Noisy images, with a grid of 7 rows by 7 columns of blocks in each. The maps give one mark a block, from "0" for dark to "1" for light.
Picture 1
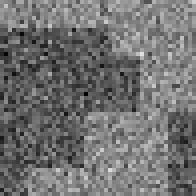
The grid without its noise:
1 1 1 1 1 1 1
0 0 0 0 1 1 1
0 0 0 0 0 1 1
0 0 0 0 0 1 1
0 0 0 1 1 1 0
0 0 0 1 1 1 0
0 1 1 1 1 1 0
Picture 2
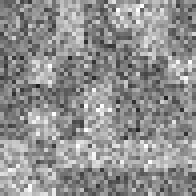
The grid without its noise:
0 0 1 0 1 1 0
0 0 1 0 0 1 0
0 1 0 0 0 0 1
0 0 0 1 0 0 0
0 1 0 1 0 0 0
1 0 1 1 1 1 1
1 1 0 0 0 0 0
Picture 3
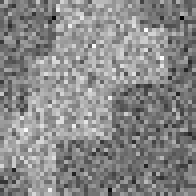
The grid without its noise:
0 0 1 1 1 0 0
0 0 1 1 1 1 0
0 1 1 1 1 1 0
0 1 1 1 0 0 0
1 1 1 1 0 0 0
1 1 0 0 0 0 0
0 1 0 0 0 0 0
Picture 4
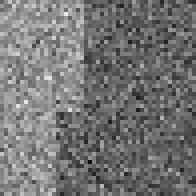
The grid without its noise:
1 1 1 0 0 0 0
1 1 1 0 0 0 0
1 1 1 0 0 0 0
1 1 1 0 0 0 0
1 1 0 0 0 0 0
1 1 0 0 0 0 0
1 1 0 0 0 0 0
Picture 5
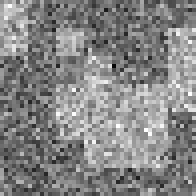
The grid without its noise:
1 0 0 0 0 0 0
1 0 1 0 0 0 1
0 0 0 1 0 0 1
0 0 1 1 1 1 1
0 0 1 1 1 1 0
0 0 0 1 1 1 0
0 0 0 0 0 0 0
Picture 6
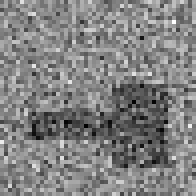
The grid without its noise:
1 1 1 1 1 1 1
1 1 1 1 1 1 1
1 1 1 1 1 1 1
1 1 1 1 0 0 1
1 0 0 0 0 0 1
1 1 1 1 0 0 1
1 1 1 1 1 1 1
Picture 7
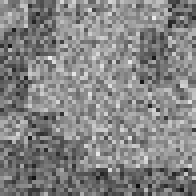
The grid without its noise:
1 0 1 1 1 1 0
0 0 1 1 1 0 1
0 1 1 1 1 0 1
0 1 1 1 1 1 1
1 0 1 1 1 1 1
0 0 0 1 1 1 1
0 0 0 0 0 0 0
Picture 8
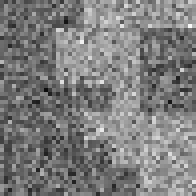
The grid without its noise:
0 0 0 1 1 1 1
0 0 1 1 1 0 0
0 0 1 1 1 0 0
0 0 0 0 1 0 0
0 0 0 1 1 1 1
0 0 0 0 1 1 1
0 0 0 0 0 1 1
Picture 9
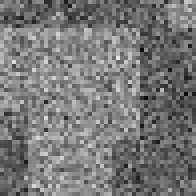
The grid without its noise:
0 0 0 0 0 0 1
1 1 1 1 1 0 0
1 1 1 1 1 0 0
1 1 1 1 1 0 0
0 1 1 1 1 0 0
0 1 1 1 0 0 0
0 1 1 1 0 0 0
